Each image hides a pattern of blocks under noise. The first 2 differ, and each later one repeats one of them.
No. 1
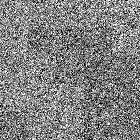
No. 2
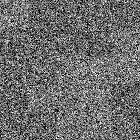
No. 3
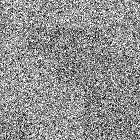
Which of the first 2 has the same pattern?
1
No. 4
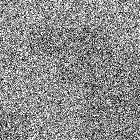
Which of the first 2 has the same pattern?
1
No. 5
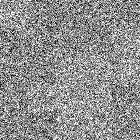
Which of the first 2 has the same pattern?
2
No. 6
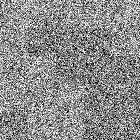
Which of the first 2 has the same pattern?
1
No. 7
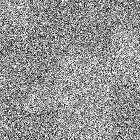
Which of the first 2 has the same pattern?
2
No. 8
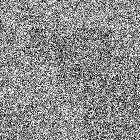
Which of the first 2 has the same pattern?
1
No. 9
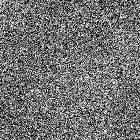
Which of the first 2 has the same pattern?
2
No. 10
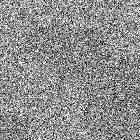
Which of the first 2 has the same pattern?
1
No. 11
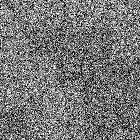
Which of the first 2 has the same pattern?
1
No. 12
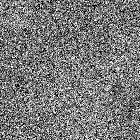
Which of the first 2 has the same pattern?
2
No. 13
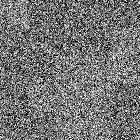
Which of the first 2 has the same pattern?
2
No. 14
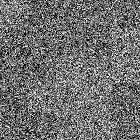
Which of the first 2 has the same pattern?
2
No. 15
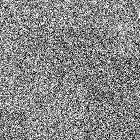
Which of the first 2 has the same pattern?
1
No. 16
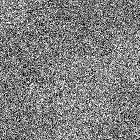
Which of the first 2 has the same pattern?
2
